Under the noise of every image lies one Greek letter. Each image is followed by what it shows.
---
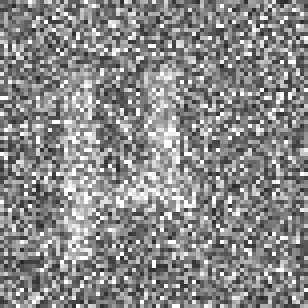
mu
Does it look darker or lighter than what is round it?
lighter
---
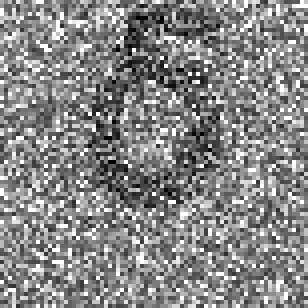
delta
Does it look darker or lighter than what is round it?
darker
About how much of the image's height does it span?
two thirds
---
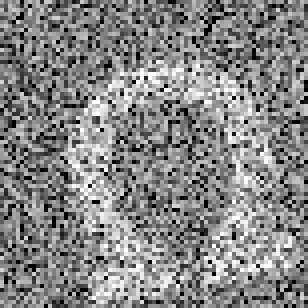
omega
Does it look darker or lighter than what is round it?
lighter
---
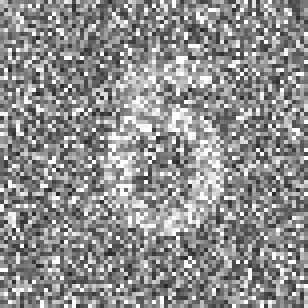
delta
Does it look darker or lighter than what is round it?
lighter
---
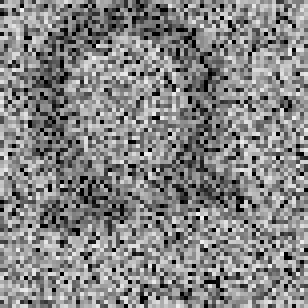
omega
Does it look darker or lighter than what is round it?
darker
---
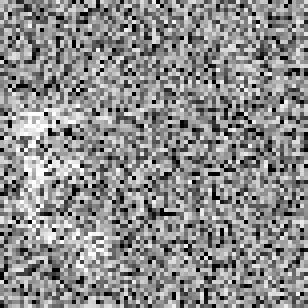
xi
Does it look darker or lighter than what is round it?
lighter
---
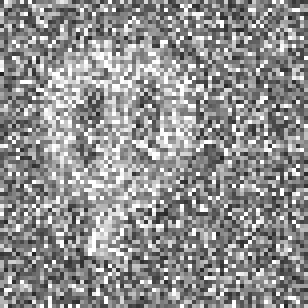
phi
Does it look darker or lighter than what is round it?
lighter
